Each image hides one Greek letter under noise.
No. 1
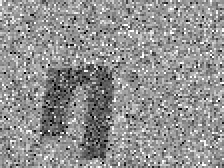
eta
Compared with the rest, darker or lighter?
darker
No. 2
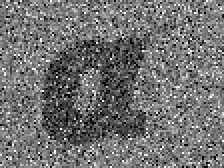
alpha
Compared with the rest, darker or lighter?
darker
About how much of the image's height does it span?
two thirds
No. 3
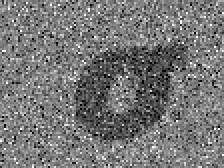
sigma
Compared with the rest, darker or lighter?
darker
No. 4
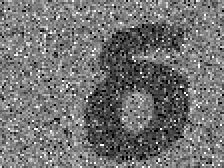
delta
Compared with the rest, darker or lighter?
darker
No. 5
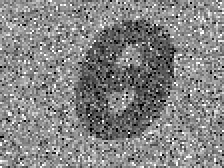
theta
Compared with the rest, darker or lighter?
darker
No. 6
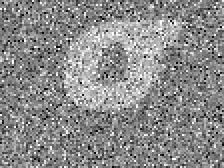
sigma
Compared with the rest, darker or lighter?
lighter
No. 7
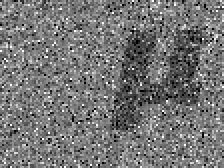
mu
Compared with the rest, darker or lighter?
darker
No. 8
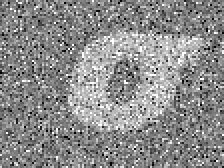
sigma
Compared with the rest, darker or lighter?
lighter
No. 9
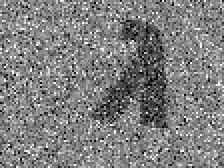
lambda
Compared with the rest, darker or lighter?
darker
